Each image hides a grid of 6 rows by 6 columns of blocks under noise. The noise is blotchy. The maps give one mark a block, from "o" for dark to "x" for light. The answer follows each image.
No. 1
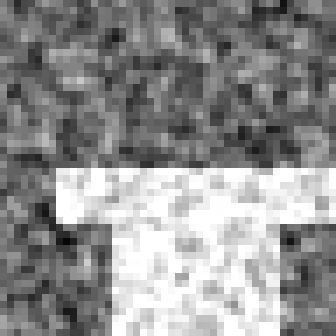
o o o o o o
o o o o o o
o o o o o o
o x x x x x
o o x x x o
o o x x x o
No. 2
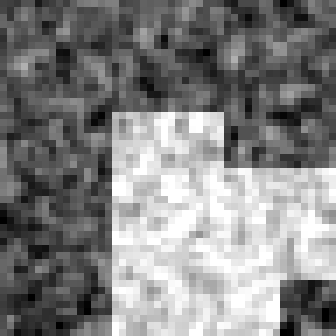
o o o o o o
o o o o o o
o o x x o o
o o x x x x
o o x x x x
o o x x x o
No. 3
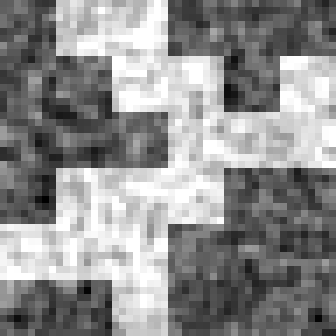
o x x o o o
o o x x o x
o o o x x x
o x x x o o
x x x o o o
o o x o o o
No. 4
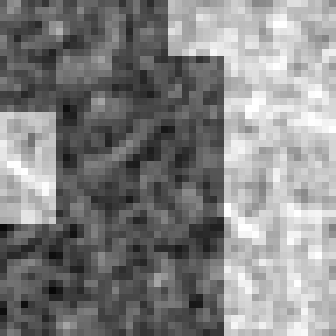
o o o x x x
o o o o x x
x o o o x x
x o o o x x
o o o o x x
o o o o x x
